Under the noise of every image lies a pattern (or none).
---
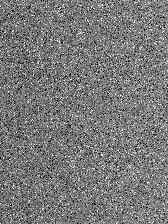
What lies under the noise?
a smooth slope
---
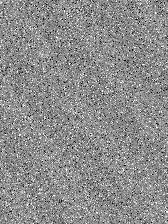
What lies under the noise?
diagonal stripes
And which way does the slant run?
top left to bottom right
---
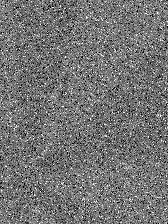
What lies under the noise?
spokes from one point
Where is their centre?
bottom left
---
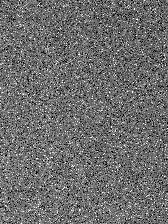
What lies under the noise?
a smooth slope
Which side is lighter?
bottom left
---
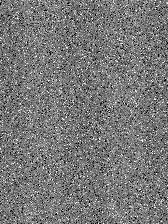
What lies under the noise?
vertical stripes
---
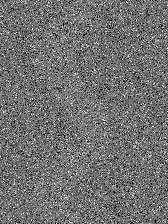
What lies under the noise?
a wavy band
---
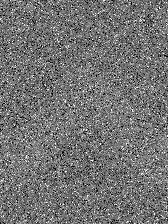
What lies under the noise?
a wavy band
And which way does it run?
left to right
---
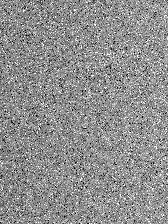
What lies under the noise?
a smooth slope
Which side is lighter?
right
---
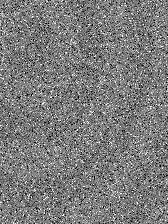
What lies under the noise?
rings round one point
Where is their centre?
top left
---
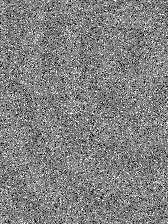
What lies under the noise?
rings round one point
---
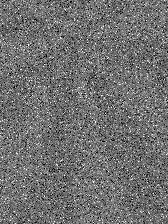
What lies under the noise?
spokes from one point
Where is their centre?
top middle
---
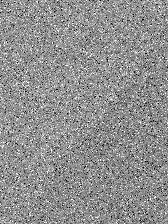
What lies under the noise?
a sharp edge
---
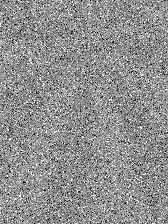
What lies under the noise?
spokes from one point
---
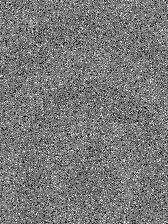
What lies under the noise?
rings round one point
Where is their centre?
bottom middle
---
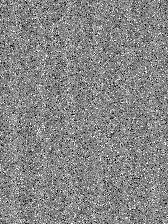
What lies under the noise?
vertical stripes
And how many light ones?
6
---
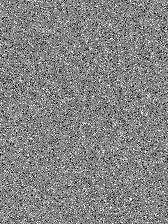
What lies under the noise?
only noise
